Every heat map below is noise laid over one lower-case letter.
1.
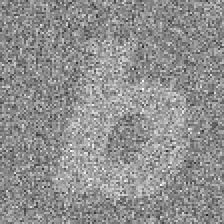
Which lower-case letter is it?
b
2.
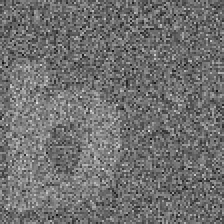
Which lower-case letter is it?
b
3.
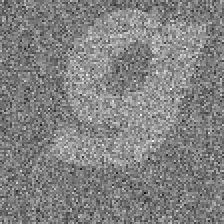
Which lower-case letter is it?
g
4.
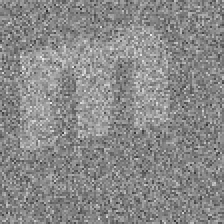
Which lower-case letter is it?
m
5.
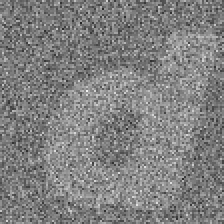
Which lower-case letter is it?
d
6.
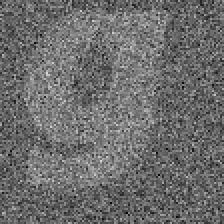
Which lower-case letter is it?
g
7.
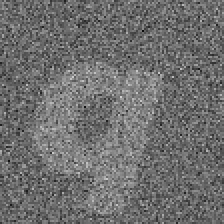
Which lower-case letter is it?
q
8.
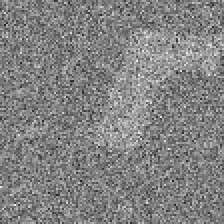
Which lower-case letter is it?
r
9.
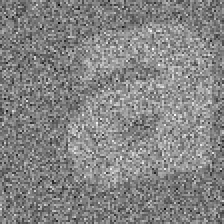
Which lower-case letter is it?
a
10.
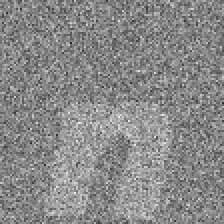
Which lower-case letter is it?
n
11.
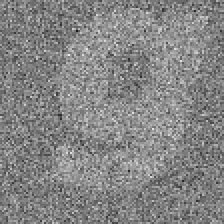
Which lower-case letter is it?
g
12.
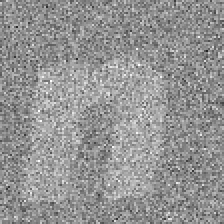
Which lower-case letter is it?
n
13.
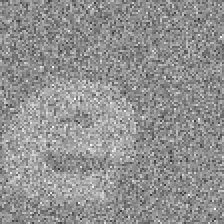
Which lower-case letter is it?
e
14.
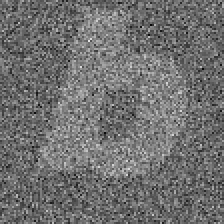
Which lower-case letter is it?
b
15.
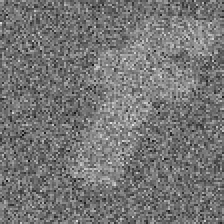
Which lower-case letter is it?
f
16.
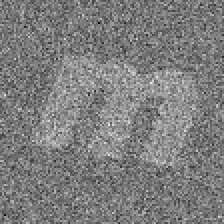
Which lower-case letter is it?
m
